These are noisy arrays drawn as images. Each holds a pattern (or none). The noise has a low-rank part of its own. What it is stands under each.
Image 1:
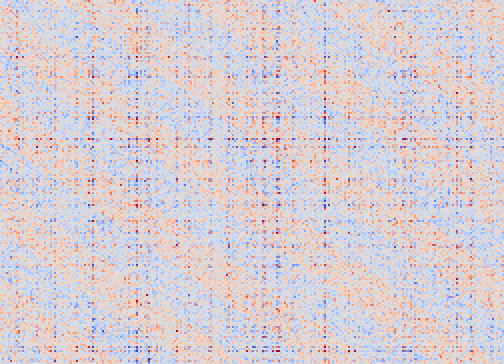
diagonal stripes
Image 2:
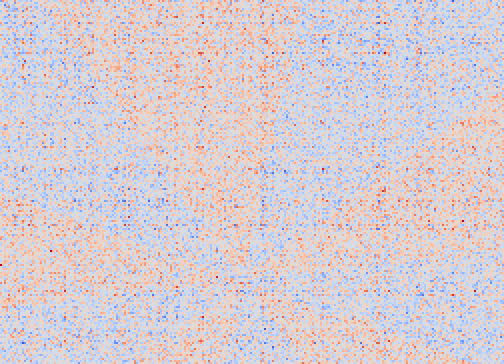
spokes from one point
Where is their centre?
bottom middle
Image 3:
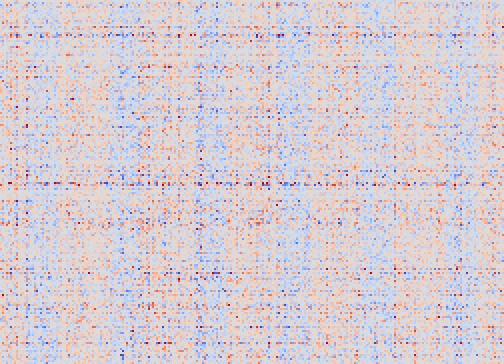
vertical stripes
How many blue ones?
6
